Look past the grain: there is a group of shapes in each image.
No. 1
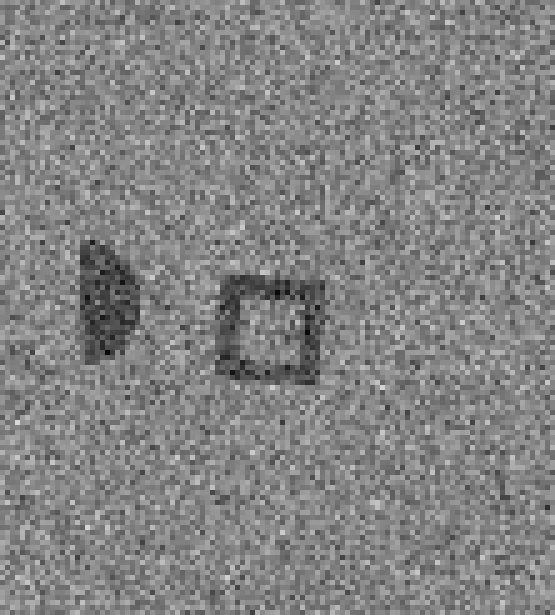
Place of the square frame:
centre
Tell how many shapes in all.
2
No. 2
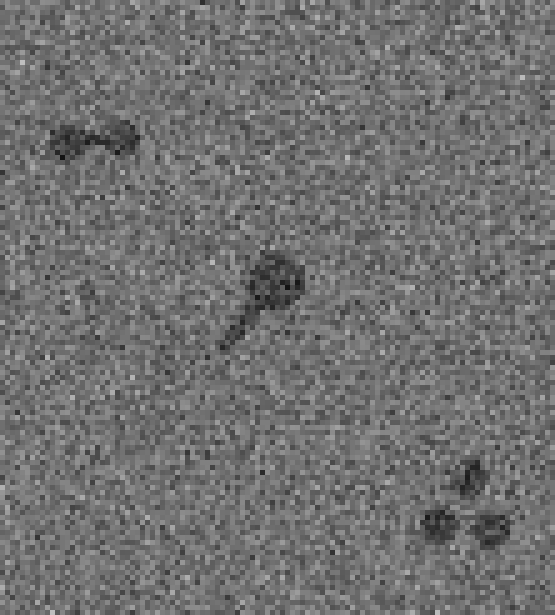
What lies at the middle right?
nothing
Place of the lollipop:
centre
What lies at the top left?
dumbbell
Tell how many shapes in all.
3
